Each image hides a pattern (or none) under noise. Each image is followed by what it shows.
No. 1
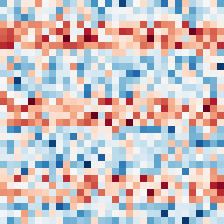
horizontal stripes
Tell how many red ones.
3
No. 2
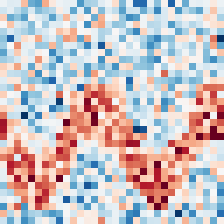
a wavy band
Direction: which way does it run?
left to right
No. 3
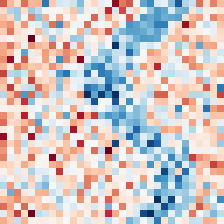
a wavy band
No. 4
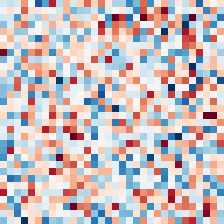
only noise
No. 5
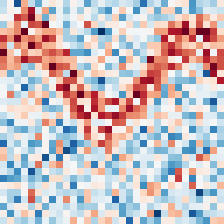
a wavy band
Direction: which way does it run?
left to right
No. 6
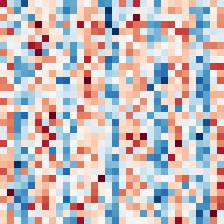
vertical stripes
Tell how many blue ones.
5
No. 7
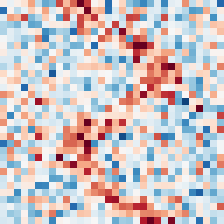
a wavy band
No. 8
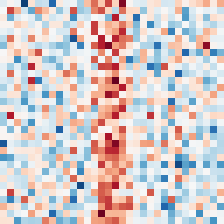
one vertical stripe
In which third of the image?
middle
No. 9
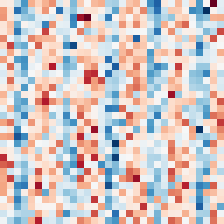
vertical stripes
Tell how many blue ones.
5
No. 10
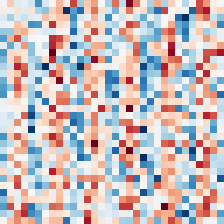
vertical stripes
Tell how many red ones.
6
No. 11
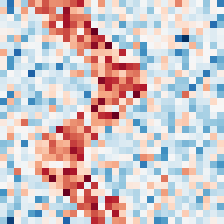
a wavy band
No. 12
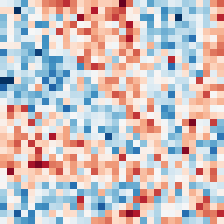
spokes from one point
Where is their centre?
bottom right
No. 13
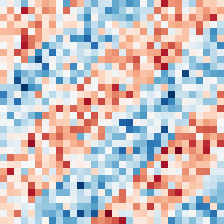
diagonal stripes
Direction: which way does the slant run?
bottom left to top right
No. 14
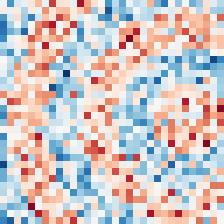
rings round one point
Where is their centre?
middle right
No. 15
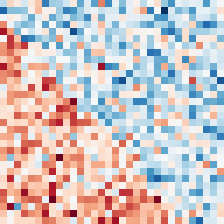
a sharp edge
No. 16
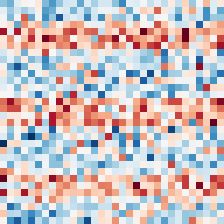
horizontal stripes
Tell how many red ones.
3
